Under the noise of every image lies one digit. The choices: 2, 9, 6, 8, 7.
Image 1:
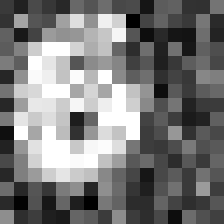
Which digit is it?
6
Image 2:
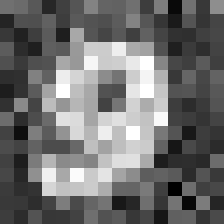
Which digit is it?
9
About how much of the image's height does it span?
two thirds
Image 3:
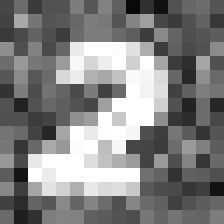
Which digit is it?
2
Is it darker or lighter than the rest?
lighter
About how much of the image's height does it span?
two thirds
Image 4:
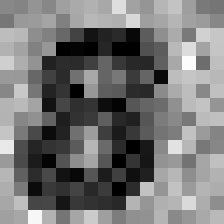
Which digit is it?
8
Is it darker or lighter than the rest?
darker
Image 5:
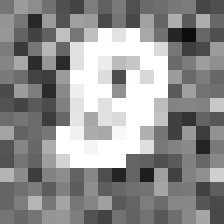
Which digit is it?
9
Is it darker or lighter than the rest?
lighter
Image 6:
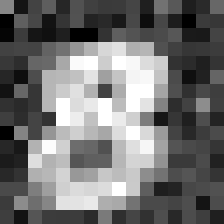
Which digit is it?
8
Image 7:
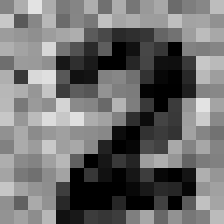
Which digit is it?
2
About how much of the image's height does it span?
nearly all
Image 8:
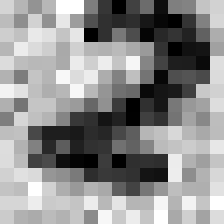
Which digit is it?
2
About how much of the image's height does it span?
nearly all
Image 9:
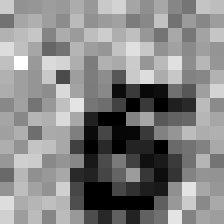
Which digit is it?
6
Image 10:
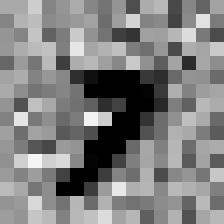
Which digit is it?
7
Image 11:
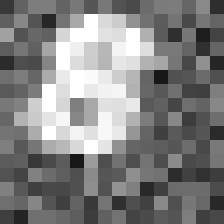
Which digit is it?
8
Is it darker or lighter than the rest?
lighter
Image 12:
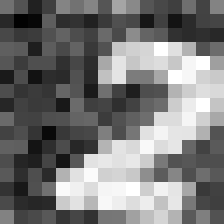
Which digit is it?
2
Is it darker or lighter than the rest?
lighter
